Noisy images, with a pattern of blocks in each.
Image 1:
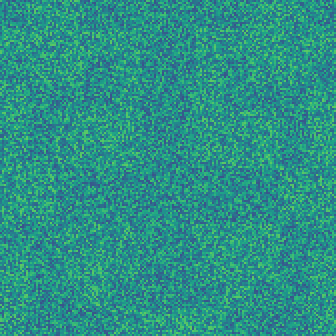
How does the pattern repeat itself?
left and right mirror each other
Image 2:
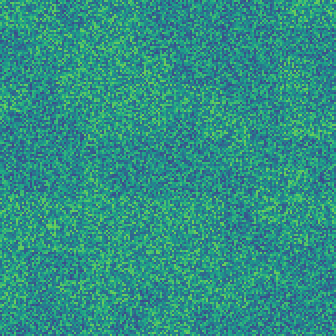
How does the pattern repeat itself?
no symmetry
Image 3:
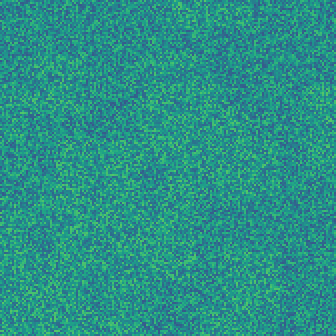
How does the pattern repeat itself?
mirrored about the diagonal from the bottom left
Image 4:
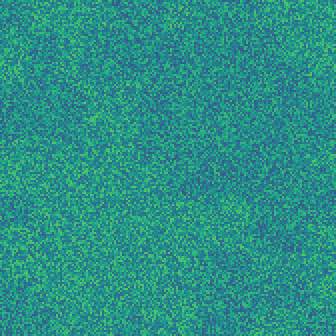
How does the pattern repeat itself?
mirrored about the diagonal from the bottom left
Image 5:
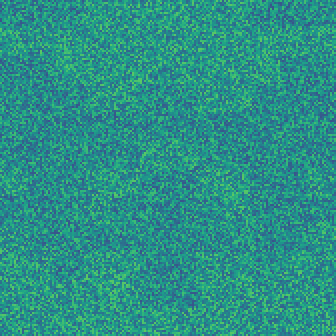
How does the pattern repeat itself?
left and right mirror each other
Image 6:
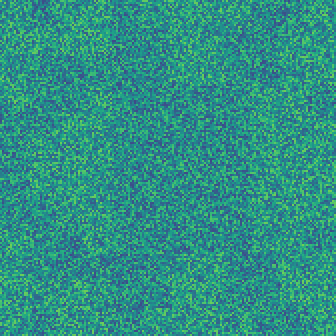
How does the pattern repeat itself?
top and bottom mirror each other
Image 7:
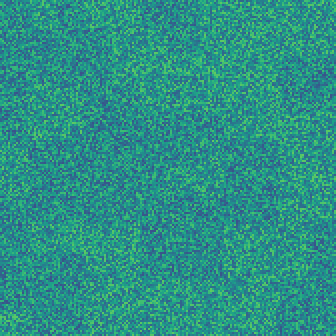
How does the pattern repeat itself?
no symmetry
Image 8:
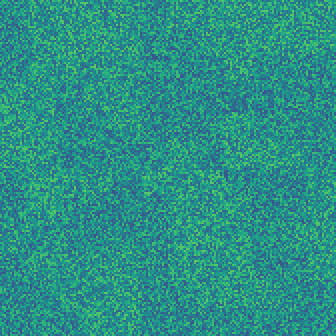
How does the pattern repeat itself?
no symmetry
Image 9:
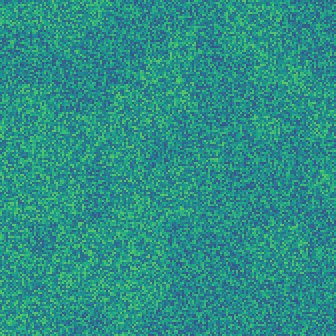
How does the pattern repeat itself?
no symmetry
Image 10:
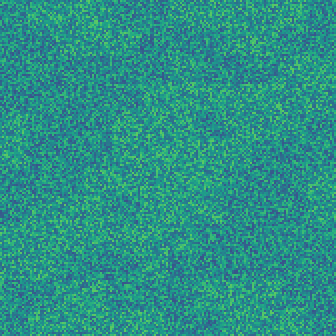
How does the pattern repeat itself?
the same after a half turn
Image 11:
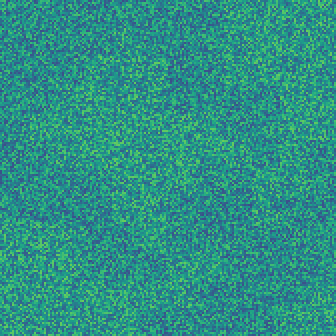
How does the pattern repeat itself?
mirrored about the diagonal from the top left
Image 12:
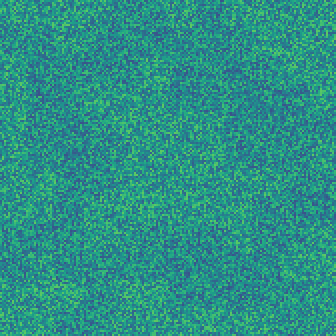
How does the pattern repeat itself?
mirrored about the diagonal from the bottom left
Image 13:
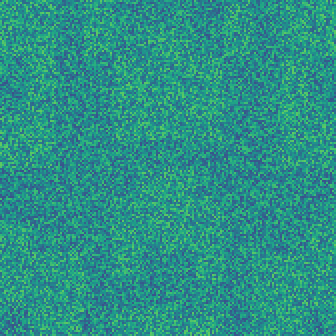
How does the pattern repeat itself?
left and right mirror each other
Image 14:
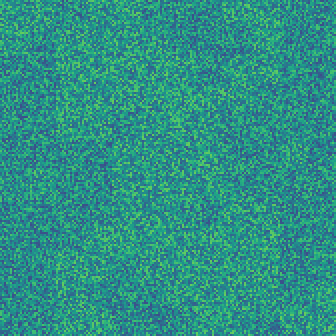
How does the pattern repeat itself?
the same after a half turn
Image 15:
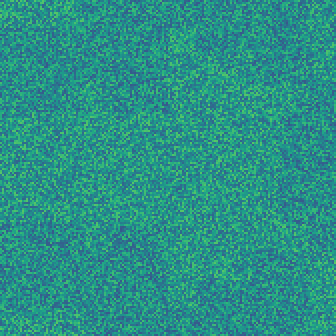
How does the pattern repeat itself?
top and bottom mirror each other
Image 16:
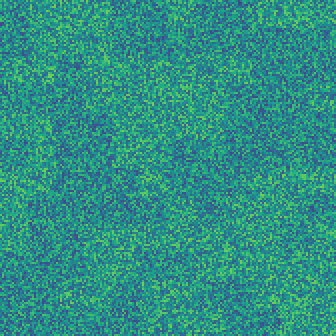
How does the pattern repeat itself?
no symmetry
